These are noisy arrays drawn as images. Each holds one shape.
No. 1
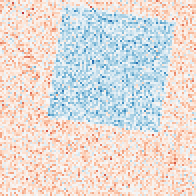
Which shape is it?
square
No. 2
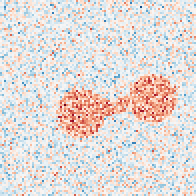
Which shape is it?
dumbbell
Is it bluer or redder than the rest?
redder
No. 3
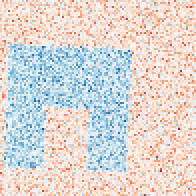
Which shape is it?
square with a notch
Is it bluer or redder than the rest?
bluer
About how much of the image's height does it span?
two thirds
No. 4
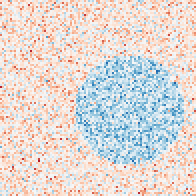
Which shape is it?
disc
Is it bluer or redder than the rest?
bluer
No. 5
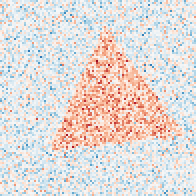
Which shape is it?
triangle
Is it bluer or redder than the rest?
redder
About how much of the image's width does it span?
two thirds
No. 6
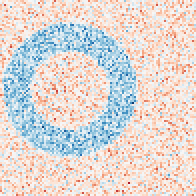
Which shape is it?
ring
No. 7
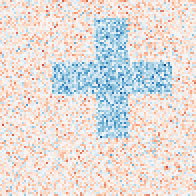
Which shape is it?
cross
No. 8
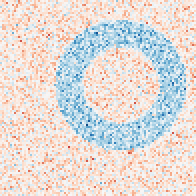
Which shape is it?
ring
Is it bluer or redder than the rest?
bluer
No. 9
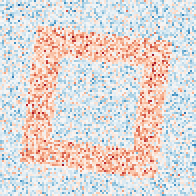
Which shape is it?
square frame
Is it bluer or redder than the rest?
redder
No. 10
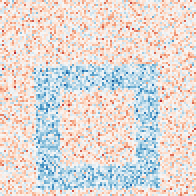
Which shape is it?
square frame
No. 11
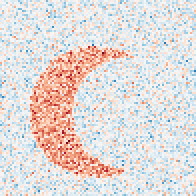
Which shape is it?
crescent
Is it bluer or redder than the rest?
redder
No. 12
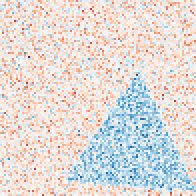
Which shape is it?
triangle
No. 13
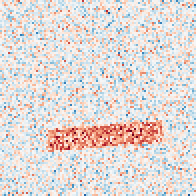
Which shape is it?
bar
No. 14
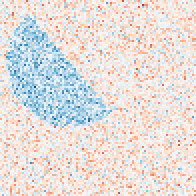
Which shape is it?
half disc
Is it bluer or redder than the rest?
bluer
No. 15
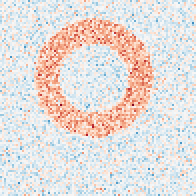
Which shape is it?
ring
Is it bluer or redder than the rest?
redder
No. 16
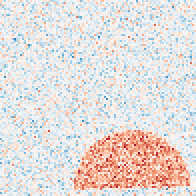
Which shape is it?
half disc
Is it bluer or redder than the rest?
redder
